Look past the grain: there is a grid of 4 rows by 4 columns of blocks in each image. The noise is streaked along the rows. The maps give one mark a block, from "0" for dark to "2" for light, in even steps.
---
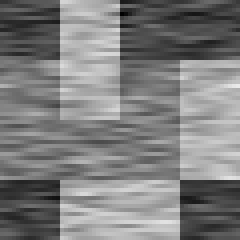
0 2 0 0
1 2 1 2
1 1 1 2
0 2 2 0
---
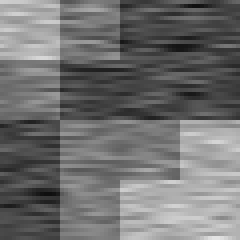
2 1 0 0
1 0 0 0
0 1 1 2
0 1 2 2
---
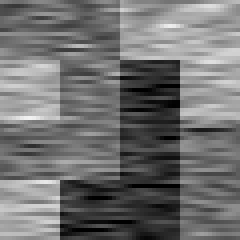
1 1 2 2
2 1 0 2
1 1 0 1
2 0 0 1
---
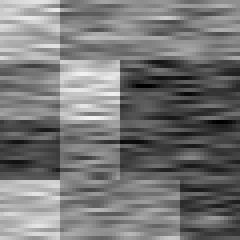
2 1 1 1
1 2 0 0
0 1 0 0
2 1 1 0
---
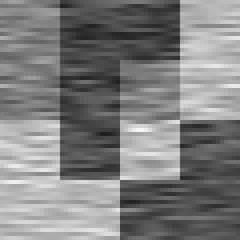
1 0 0 2
1 0 1 2
2 0 2 0
2 2 0 0
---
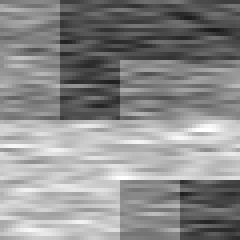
1 0 0 0
1 0 1 1
2 2 2 2
2 2 1 0
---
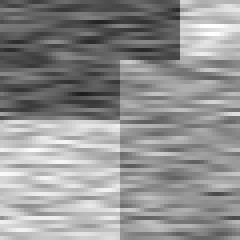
0 0 0 2
0 0 1 1
2 2 1 1
2 2 1 1
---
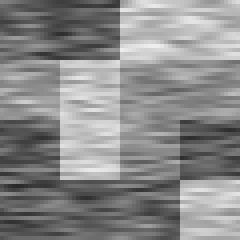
0 0 2 2
1 2 1 1
0 2 1 0
0 0 0 2
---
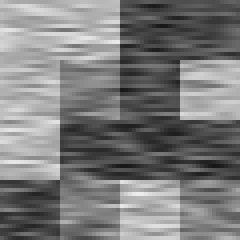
2 2 0 0
2 1 0 2
2 0 0 0
0 1 2 1
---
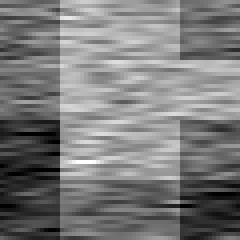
1 2 2 1
1 2 2 2
0 2 2 1
0 1 1 0
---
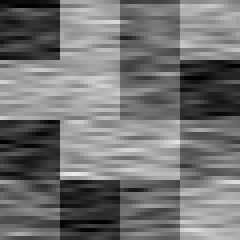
0 2 1 2
2 2 1 0
0 2 2 1
1 0 1 2
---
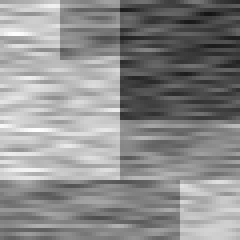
2 1 0 0
2 2 0 0
2 2 1 1
1 1 1 2
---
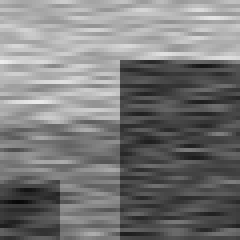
2 2 2 2
2 2 0 0
1 1 0 0
0 1 0 0
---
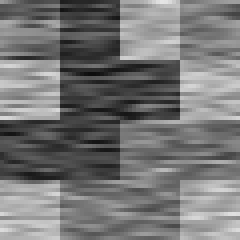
1 0 2 1
2 0 0 2
0 0 1 1
2 1 1 2
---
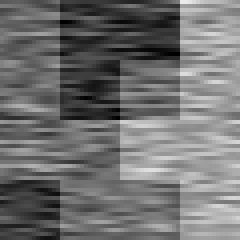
1 0 0 2
1 0 1 2
1 1 2 2
0 1 1 2
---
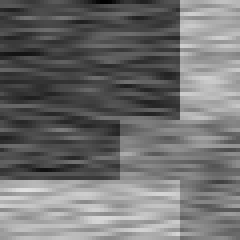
0 0 0 2
0 0 0 2
0 0 1 1
2 2 2 1
